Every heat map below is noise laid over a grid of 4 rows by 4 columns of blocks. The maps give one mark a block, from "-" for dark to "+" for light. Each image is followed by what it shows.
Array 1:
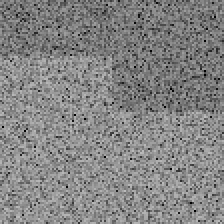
- - - -
+ + - -
+ + + +
+ + + +
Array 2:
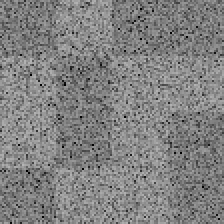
- + - -
+ - + +
+ - + -
- + + -
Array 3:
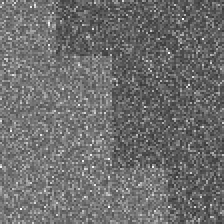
+ - - -
+ + - -
+ + - -
+ + + -
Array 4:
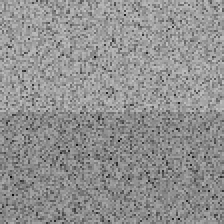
+ + + +
+ + + +
- - - -
- - - -
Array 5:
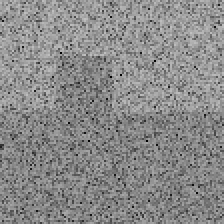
+ + + +
+ - + +
- - - -
- - - -
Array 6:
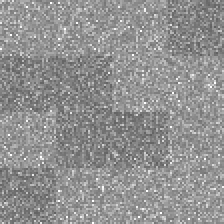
+ + + -
- - + +
+ - - +
- + + +
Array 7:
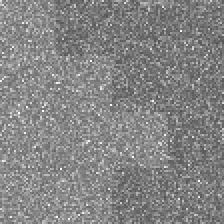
+ - - -
+ + - -
+ + + -
+ + - -
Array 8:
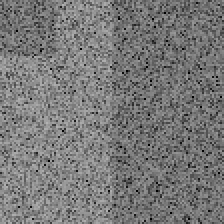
- + - -
+ + - -
+ + - -
+ + - -
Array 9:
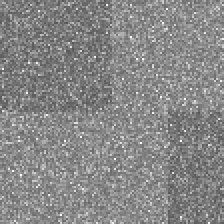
- - + +
- - + +
+ + + -
+ + + -
